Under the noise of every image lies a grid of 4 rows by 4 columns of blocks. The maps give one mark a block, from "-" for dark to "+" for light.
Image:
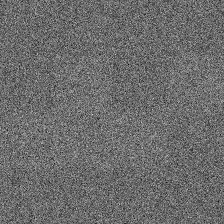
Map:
- - - -
- + - +
+ + + -
- - - -
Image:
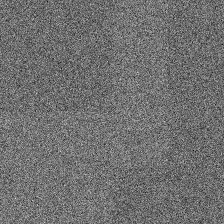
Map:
- - + -
- - + -
+ + + -
+ + - -
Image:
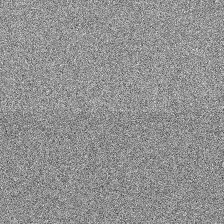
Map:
+ + + +
+ + + +
- - - -
- - - -
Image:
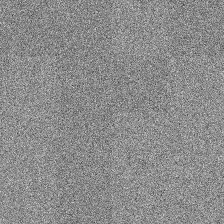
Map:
- - + -
+ - - +
+ - + +
+ - + +
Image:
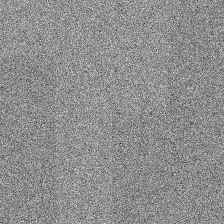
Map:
+ + + -
- + + -
- + - -
- + - -
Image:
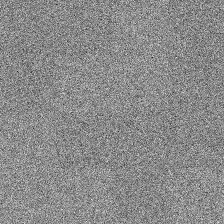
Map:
- - + -
- + + -
+ - - -
+ + - +
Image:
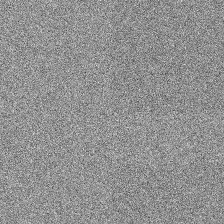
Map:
+ + - -
+ + - -
+ + + +
+ + - -
